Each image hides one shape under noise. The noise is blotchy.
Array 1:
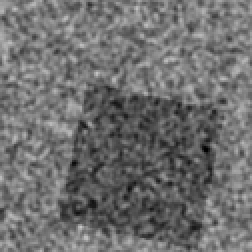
square
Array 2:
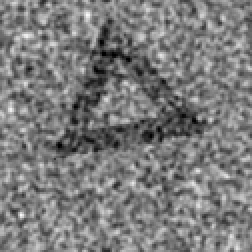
triangle frame
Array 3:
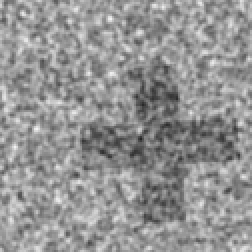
cross
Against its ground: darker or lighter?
darker
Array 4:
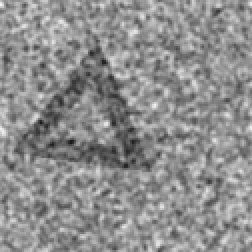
triangle frame
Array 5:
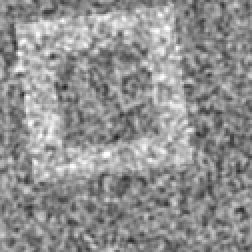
square frame
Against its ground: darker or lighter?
lighter
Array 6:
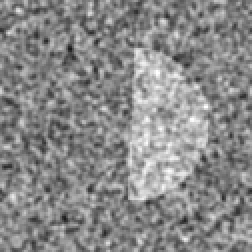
half disc
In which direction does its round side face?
right
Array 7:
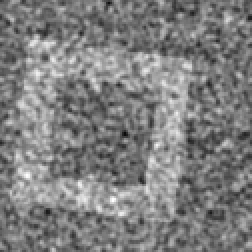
square frame
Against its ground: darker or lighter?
lighter
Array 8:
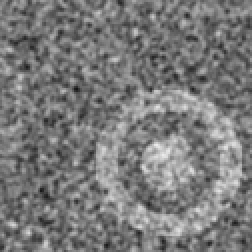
bullseye
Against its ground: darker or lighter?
lighter
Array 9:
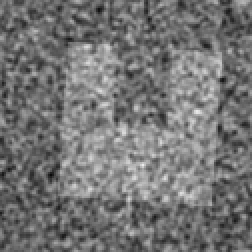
square with a notch
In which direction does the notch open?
up
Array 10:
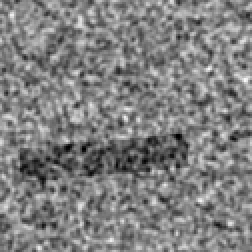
bar
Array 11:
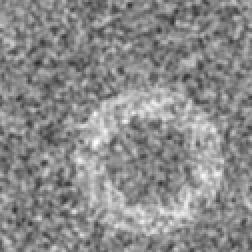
ring
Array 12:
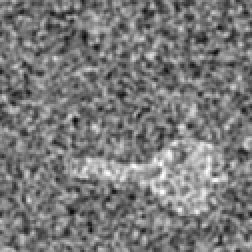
lollipop
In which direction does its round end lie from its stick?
right
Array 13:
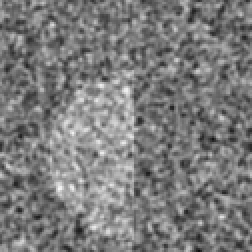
half disc
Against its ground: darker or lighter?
lighter
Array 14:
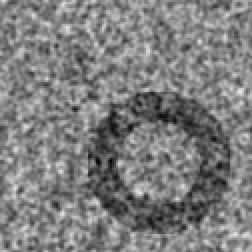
ring
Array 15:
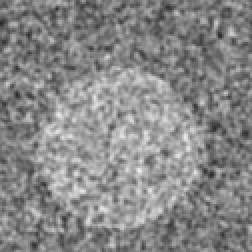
disc
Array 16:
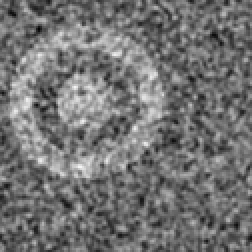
bullseye
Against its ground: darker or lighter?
lighter
